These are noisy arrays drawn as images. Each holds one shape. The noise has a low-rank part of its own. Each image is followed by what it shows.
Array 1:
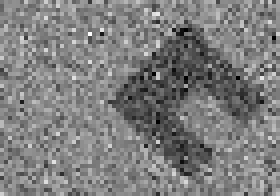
dark square with a notch
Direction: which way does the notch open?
down and right
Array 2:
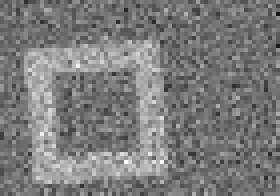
light square frame
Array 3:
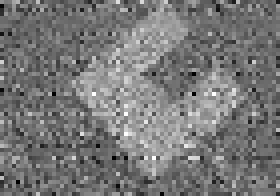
light square with a notch
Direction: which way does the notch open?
up and right
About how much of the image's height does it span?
nearly all
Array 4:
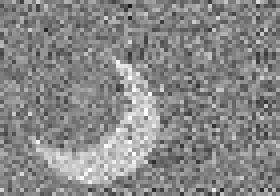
light crescent
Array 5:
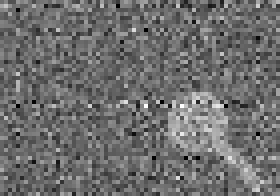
light lollipop
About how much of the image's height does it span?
half
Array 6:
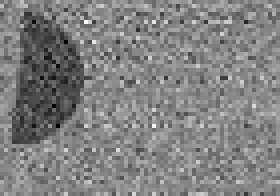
dark half disc
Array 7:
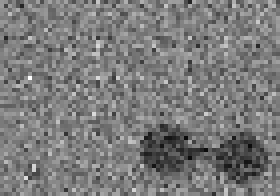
dark dumbbell
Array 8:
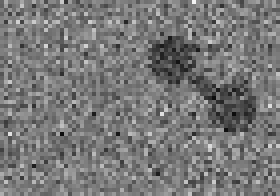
dark dumbbell
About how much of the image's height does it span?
half
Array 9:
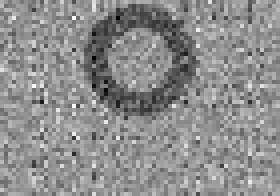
dark ring
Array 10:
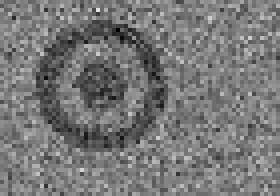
dark bullseye
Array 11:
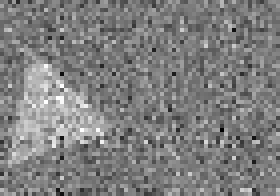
light triangle
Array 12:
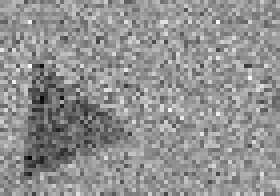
dark triangle
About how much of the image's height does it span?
two thirds
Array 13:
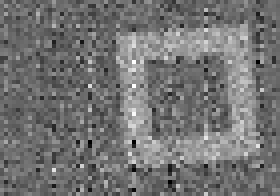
light square frame
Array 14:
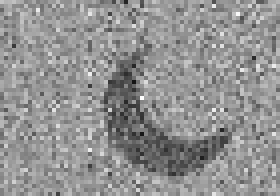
dark crescent
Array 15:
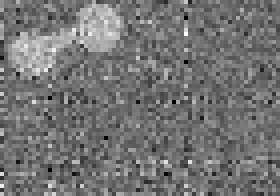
light dumbbell, top left
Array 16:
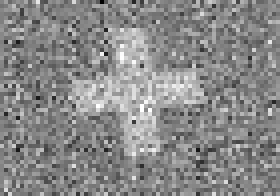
light cross
